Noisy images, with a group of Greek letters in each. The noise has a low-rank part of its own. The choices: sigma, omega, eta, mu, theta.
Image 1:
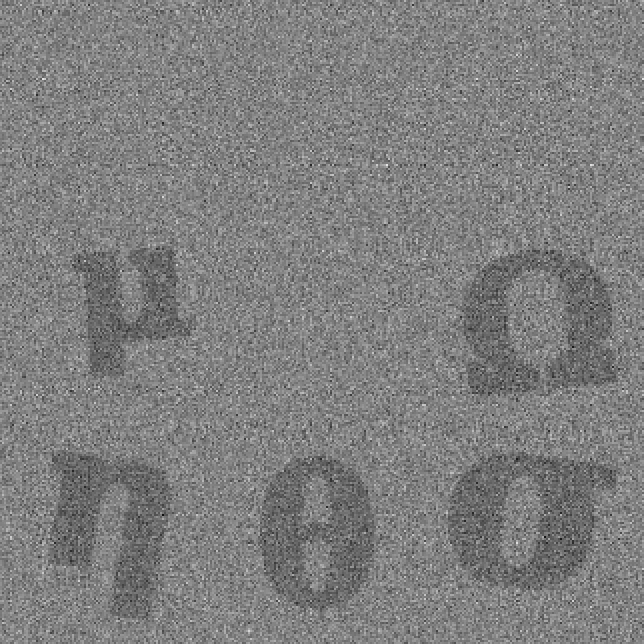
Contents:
middle left: mu; middle right: omega; bottom left: eta; bottom middle: theta; bottom right: sigma
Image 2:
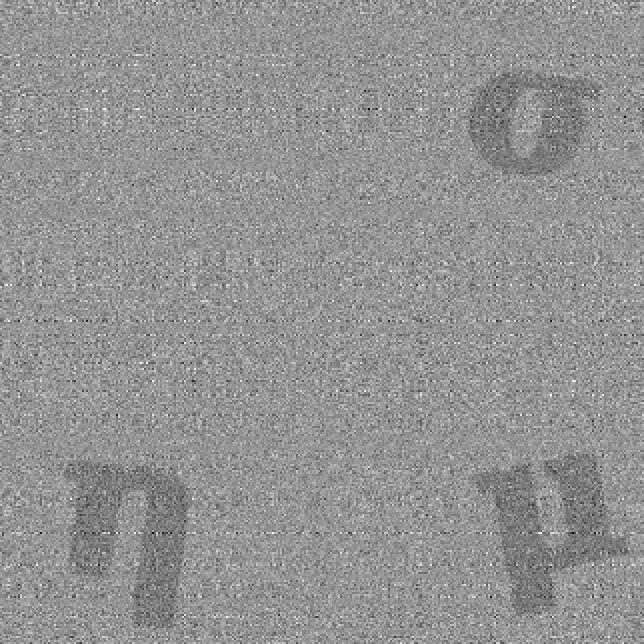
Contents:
top right: sigma; bottom left: eta; bottom right: mu
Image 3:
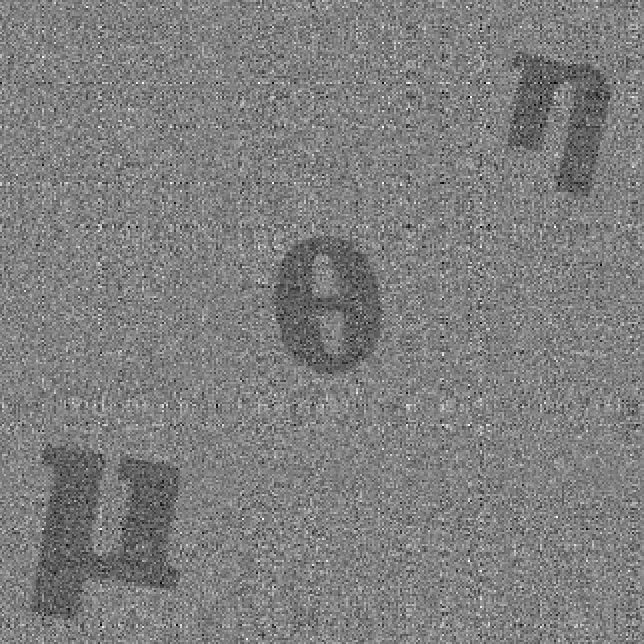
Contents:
top right: eta; centre: theta; bottom left: mu
